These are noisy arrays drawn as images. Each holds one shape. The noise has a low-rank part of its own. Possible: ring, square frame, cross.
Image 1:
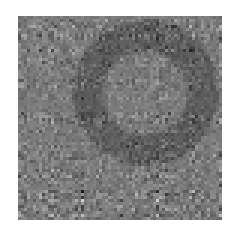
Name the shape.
ring
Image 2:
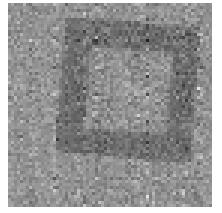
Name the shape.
square frame
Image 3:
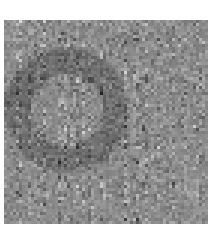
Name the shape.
ring
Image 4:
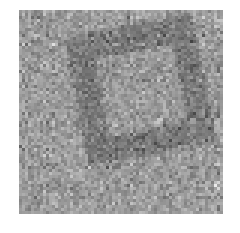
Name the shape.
square frame
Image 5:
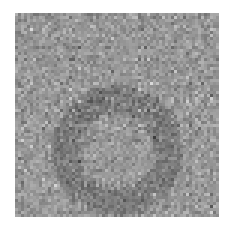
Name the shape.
ring
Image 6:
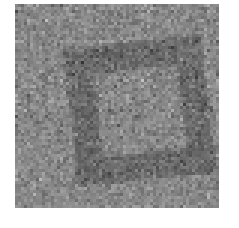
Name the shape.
square frame
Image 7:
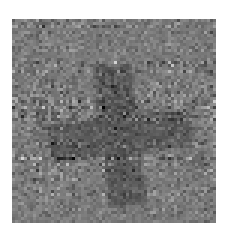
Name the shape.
cross
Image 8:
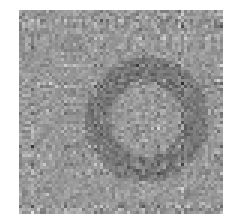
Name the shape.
ring
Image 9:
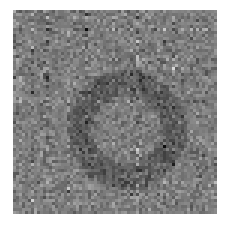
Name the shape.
ring
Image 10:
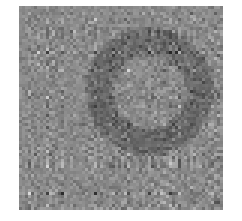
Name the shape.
ring
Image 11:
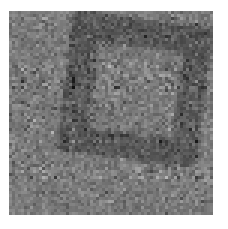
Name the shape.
square frame
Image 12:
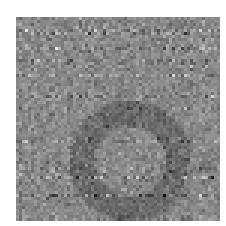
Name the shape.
ring
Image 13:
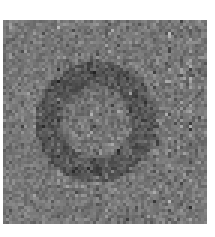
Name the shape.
ring
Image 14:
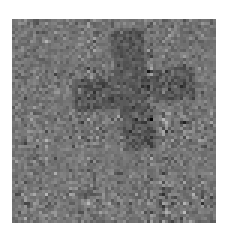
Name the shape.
cross
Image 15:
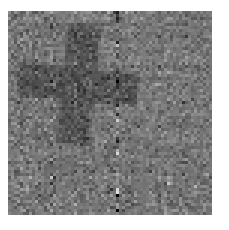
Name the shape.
cross
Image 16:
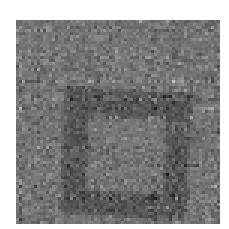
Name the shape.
square frame
